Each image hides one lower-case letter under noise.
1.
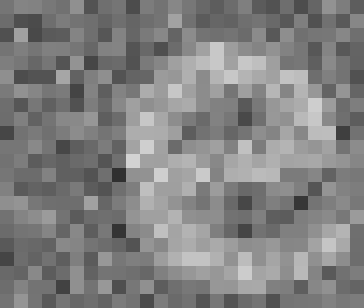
light e
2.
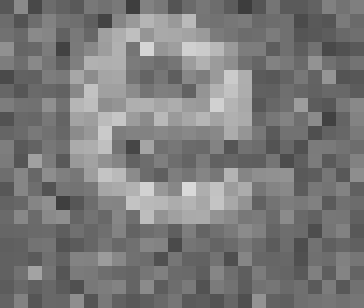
light e
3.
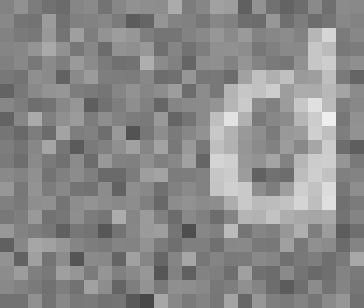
light d
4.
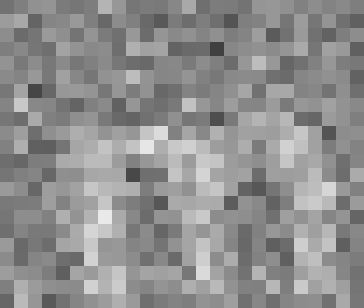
light m
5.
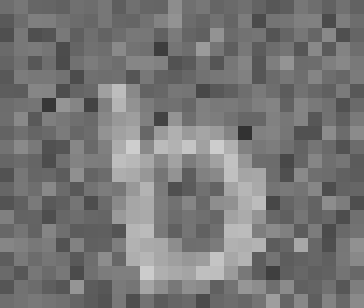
light b
